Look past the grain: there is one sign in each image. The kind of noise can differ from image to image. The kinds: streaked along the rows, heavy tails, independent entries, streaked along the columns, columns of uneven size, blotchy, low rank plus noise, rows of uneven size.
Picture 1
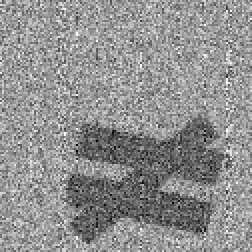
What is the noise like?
columns of uneven size
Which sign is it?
not-equal sign
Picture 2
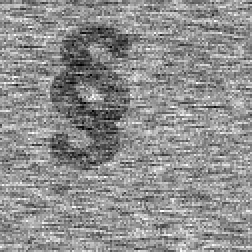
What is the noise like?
streaked along the rows
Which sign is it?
section sign
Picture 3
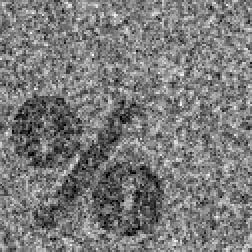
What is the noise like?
blotchy
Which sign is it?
percent sign
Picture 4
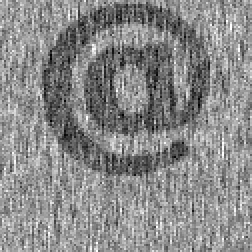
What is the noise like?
streaked along the columns
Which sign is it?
at sign
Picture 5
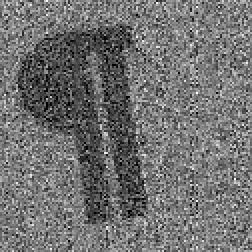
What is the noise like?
columns of uneven size
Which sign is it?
pilcrow
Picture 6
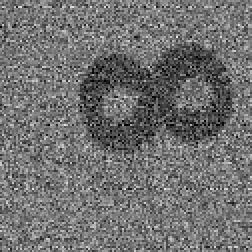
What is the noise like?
rows of uneven size
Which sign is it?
infinity sign
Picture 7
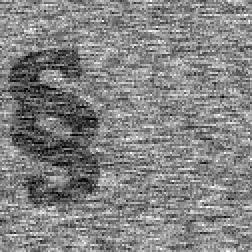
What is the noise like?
streaked along the rows
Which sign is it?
section sign
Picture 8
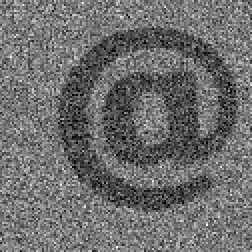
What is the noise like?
low rank plus noise
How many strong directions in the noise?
two
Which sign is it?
at sign
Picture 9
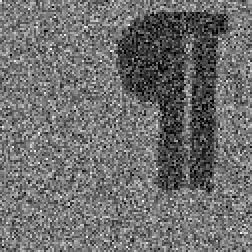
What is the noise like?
independent entries
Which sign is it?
pilcrow
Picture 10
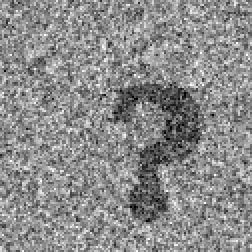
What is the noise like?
blotchy
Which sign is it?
question mark
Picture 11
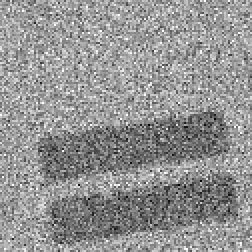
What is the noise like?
low rank plus noise
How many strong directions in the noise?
three or four
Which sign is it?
equals sign
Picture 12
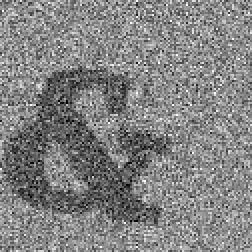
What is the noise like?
low rank plus noise
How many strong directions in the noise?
five to eight
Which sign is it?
ampersand
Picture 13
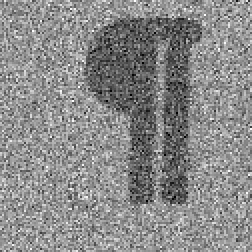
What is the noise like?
low rank plus noise
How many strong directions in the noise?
three or four
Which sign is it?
pilcrow
